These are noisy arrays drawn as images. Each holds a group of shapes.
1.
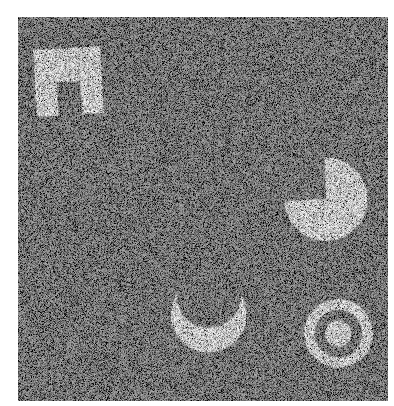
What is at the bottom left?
nothing
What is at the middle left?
nothing
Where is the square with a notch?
top left
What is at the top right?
nothing
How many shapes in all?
4
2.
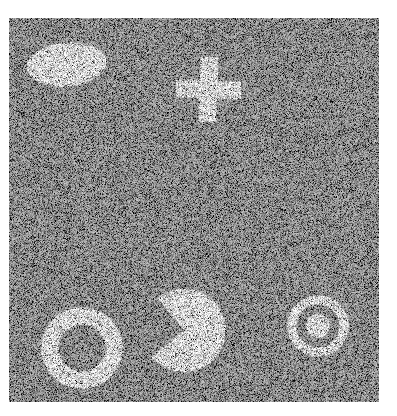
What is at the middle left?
nothing
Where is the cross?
top middle
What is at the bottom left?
ring
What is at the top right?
nothing
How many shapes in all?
5
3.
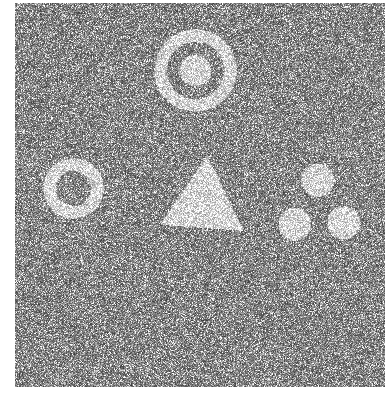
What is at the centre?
triangle
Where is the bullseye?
top middle
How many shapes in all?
4
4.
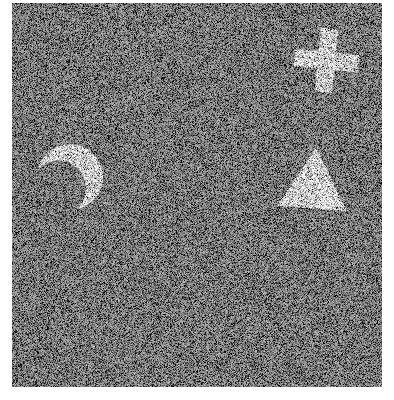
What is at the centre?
nothing
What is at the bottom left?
nothing
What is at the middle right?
triangle
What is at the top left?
nothing
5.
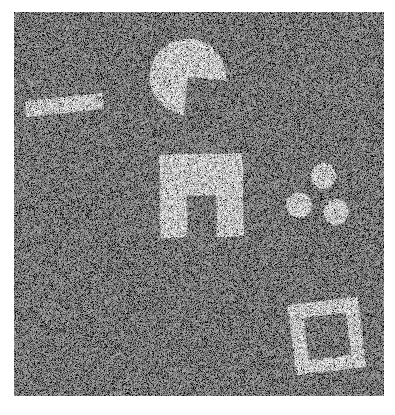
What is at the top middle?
disc with a wedge cut out
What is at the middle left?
nothing
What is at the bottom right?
square frame
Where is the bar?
top left
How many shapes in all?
5
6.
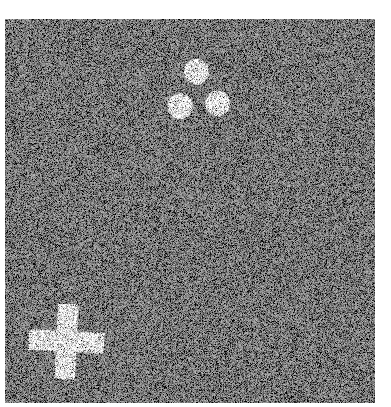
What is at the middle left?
nothing
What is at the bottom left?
cross
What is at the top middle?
three dots
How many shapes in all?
2
